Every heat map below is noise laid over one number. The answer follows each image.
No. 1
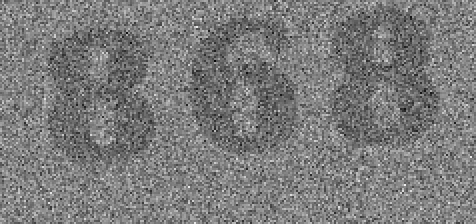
868
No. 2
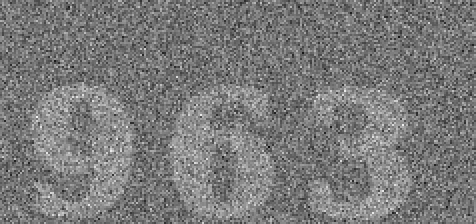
963
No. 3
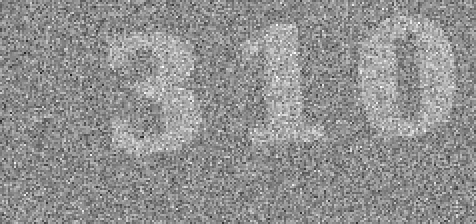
310
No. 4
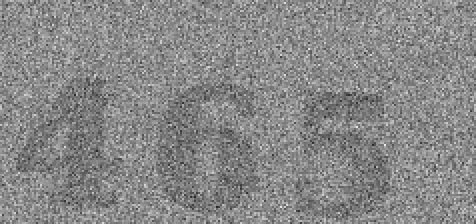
465
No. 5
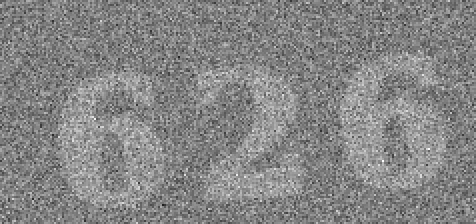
626
